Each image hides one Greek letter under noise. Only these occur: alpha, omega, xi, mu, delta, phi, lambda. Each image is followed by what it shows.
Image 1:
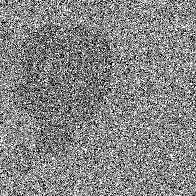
phi
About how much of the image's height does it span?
two thirds
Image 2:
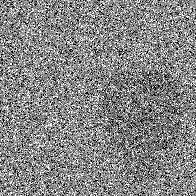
phi
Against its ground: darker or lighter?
darker
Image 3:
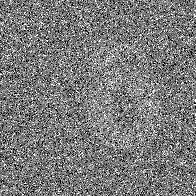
delta
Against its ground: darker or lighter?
lighter
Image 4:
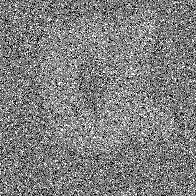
alpha
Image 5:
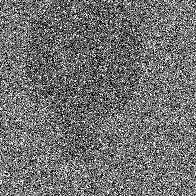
phi
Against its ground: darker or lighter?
darker
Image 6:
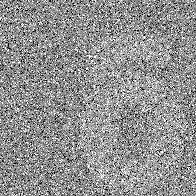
delta
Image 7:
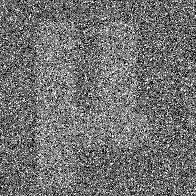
mu
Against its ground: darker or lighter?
lighter
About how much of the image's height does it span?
nearly all
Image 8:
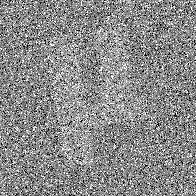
mu
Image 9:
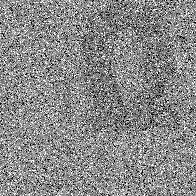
omega
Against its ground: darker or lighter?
darker
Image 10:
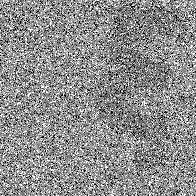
xi
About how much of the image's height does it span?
nearly all
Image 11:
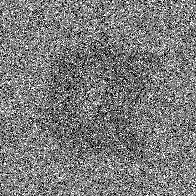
alpha
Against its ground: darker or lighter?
darker
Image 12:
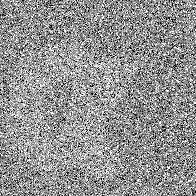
alpha
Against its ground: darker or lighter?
lighter
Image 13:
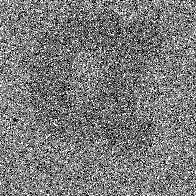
alpha
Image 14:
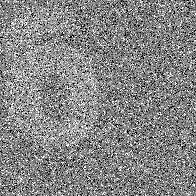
delta
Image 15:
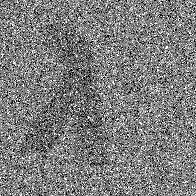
lambda
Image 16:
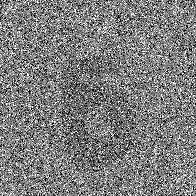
delta
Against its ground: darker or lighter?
darker
